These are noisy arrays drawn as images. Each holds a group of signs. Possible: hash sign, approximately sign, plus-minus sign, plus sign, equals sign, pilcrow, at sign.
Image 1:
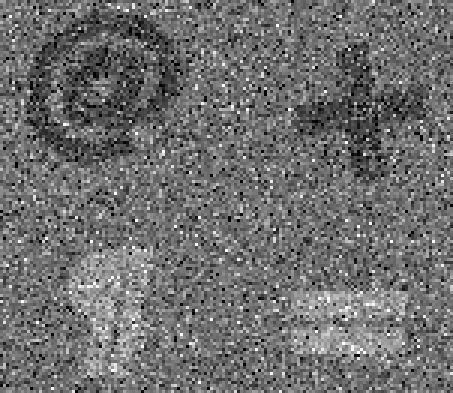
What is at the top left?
at sign
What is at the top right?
plus sign
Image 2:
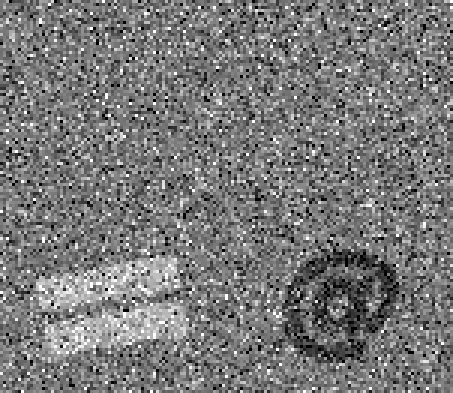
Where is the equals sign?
bottom left
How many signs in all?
2
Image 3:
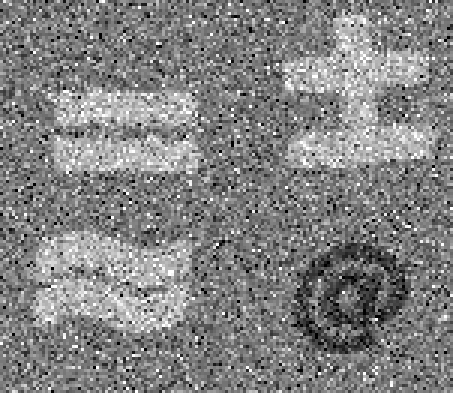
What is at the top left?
equals sign
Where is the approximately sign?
bottom left
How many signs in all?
4
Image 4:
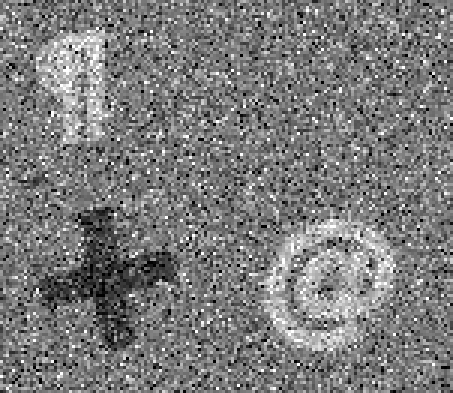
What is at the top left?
pilcrow
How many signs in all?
3
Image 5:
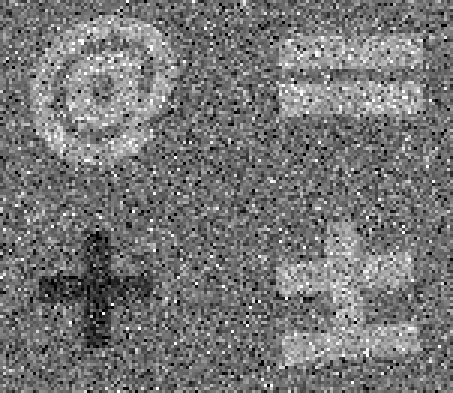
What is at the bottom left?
plus sign
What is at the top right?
equals sign
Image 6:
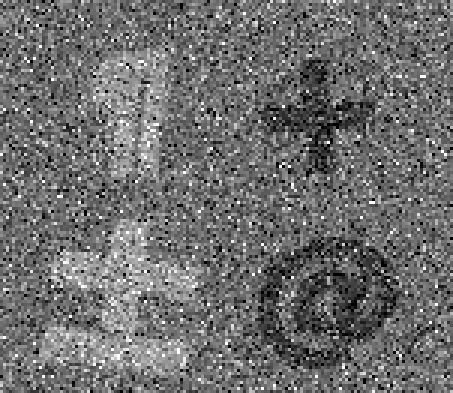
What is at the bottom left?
plus-minus sign
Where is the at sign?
bottom right
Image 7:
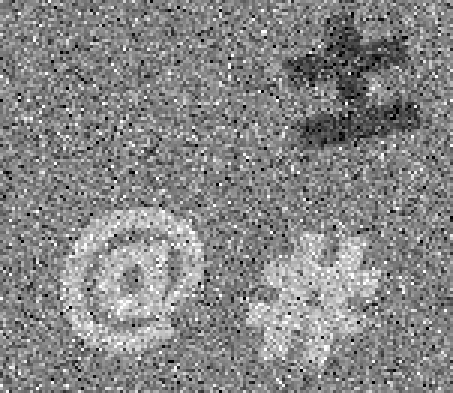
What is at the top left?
nothing
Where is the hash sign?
bottom right
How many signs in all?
3
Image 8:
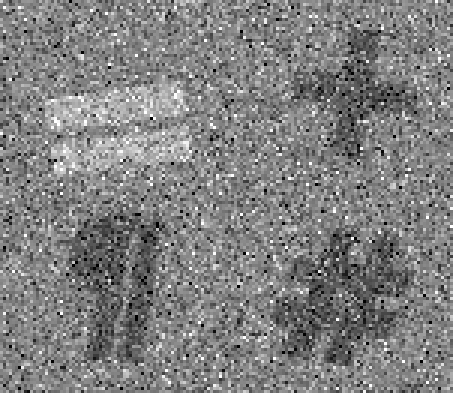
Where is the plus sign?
top right
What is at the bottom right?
hash sign
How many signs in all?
4
